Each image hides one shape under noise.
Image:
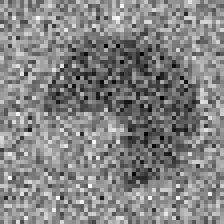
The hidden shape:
disc with a wedge cut out
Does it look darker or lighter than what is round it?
darker
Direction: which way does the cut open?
down and left
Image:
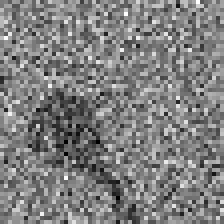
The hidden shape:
lollipop
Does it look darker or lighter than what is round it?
darker
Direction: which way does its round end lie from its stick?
up and left
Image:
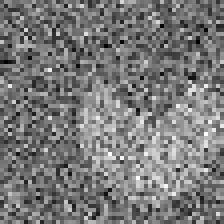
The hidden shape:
disc with a wedge cut out
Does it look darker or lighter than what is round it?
lighter
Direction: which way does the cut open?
up
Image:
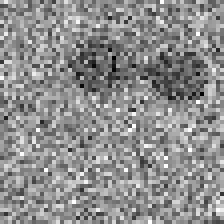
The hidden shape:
dumbbell
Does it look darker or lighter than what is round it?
darker
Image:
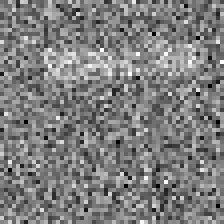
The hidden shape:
bar
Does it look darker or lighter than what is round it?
lighter
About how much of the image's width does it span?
two thirds
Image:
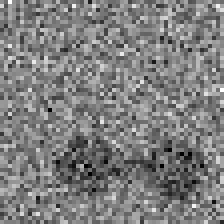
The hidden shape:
dumbbell
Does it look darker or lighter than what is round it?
darker
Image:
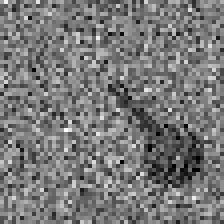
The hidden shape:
lollipop
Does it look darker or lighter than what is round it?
darker
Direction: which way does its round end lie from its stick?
down and right
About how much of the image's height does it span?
half
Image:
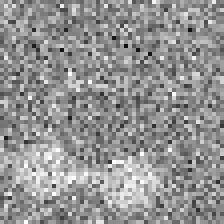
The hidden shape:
dumbbell
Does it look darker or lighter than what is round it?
lighter
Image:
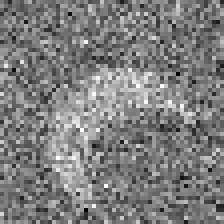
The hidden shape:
crescent
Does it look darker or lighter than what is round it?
lighter
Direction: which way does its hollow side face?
down and right
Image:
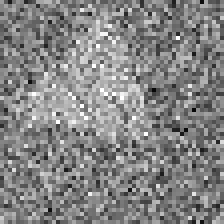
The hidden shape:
triangle
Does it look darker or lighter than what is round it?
lighter
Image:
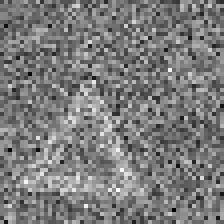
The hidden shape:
triangle frame
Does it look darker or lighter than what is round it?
lighter
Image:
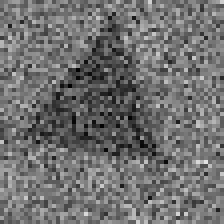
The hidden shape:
triangle
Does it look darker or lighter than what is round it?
darker
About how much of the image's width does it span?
two thirds
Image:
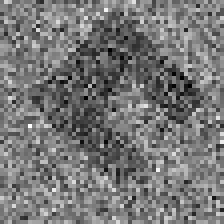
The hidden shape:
square with a notch
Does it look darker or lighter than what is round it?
darker
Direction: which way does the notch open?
down and right
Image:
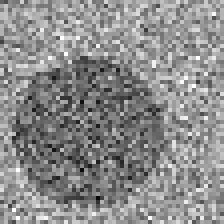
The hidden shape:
disc
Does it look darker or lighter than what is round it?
darker
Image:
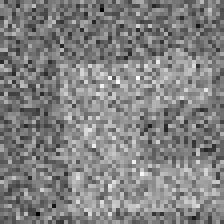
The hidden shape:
square with a notch
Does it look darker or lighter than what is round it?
lighter
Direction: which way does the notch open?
right
